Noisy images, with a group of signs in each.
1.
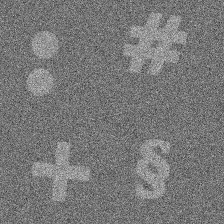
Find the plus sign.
bottom left
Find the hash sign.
top right
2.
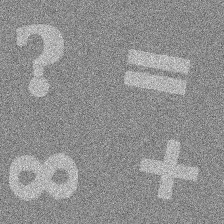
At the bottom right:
plus sign
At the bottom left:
infinity sign
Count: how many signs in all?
4
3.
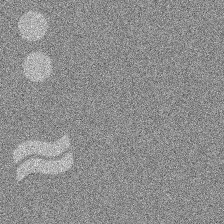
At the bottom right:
nothing
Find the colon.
top left
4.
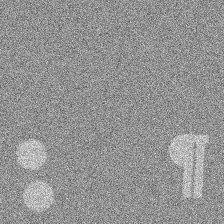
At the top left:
nothing
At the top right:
nothing
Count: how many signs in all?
2
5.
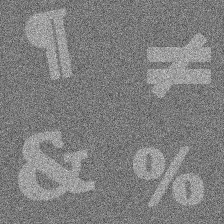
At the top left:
pilcrow
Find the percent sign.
bottom right
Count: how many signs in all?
4
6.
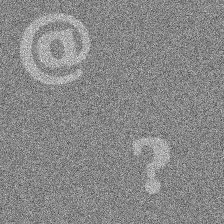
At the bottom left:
nothing
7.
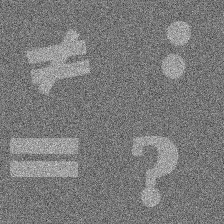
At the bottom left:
equals sign
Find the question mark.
bottom right
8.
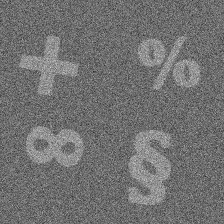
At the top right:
percent sign
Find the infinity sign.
bottom left
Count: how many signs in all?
4
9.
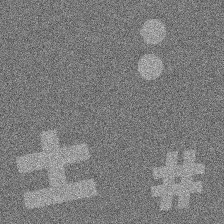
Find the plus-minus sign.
bottom left
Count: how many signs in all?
3
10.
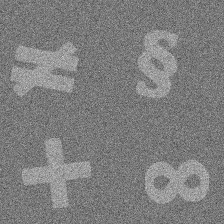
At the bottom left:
plus sign
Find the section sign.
top right
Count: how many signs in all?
4
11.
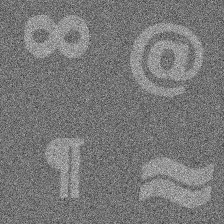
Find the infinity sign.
top left
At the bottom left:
pilcrow
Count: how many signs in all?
4
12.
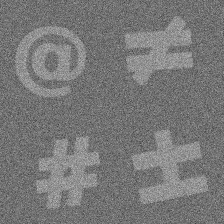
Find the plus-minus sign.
bottom right
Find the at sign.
top left
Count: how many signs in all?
4
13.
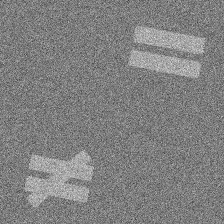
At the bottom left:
not-equal sign
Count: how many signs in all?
2
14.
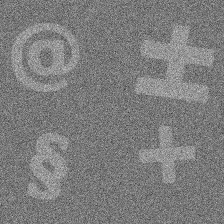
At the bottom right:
plus sign
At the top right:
plus-minus sign
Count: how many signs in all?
4
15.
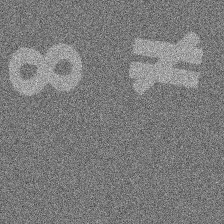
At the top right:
not-equal sign
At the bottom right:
nothing
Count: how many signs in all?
2
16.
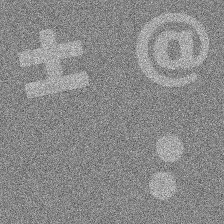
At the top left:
plus-minus sign
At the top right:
at sign
